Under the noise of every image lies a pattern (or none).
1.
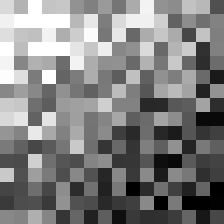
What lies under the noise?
a smooth slope
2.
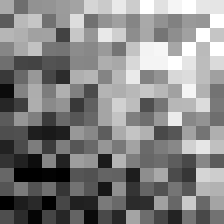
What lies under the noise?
a smooth slope
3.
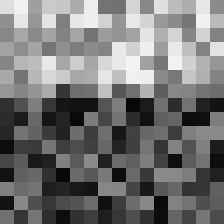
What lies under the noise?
a sharp edge
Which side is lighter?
top
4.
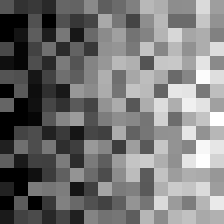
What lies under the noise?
a smooth slope
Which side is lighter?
right
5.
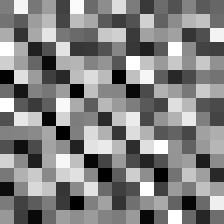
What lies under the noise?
diagonal stripes
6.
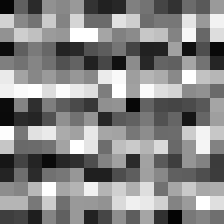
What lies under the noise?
horizontal stripes
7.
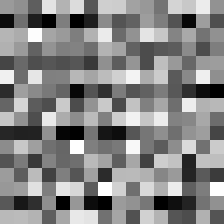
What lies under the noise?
horizontal stripes
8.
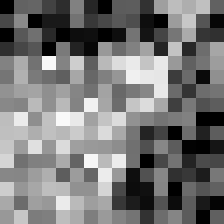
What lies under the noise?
spokes from one point
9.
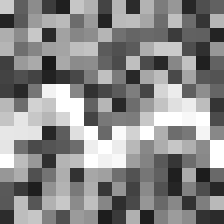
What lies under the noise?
a wavy band
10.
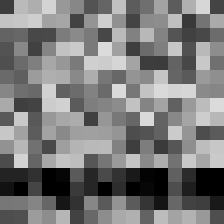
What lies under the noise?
one horizontal stripe
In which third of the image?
bottom
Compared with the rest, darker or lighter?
darker
